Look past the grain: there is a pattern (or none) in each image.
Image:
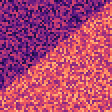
a sharp edge
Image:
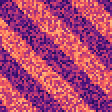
diagonal stripes
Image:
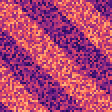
diagonal stripes
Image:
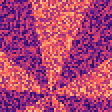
spokes from one point
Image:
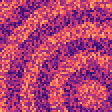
rings round one point
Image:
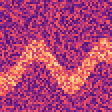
a wavy band
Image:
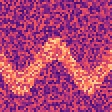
a wavy band
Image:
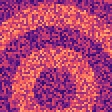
rings round one point
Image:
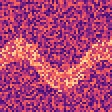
a wavy band
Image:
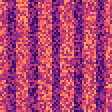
vertical stripes
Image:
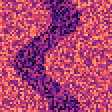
a wavy band
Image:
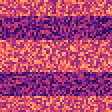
horizontal stripes
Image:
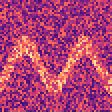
a wavy band
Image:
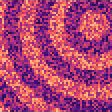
rings round one point
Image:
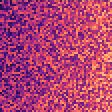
a smooth slope
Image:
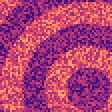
rings round one point
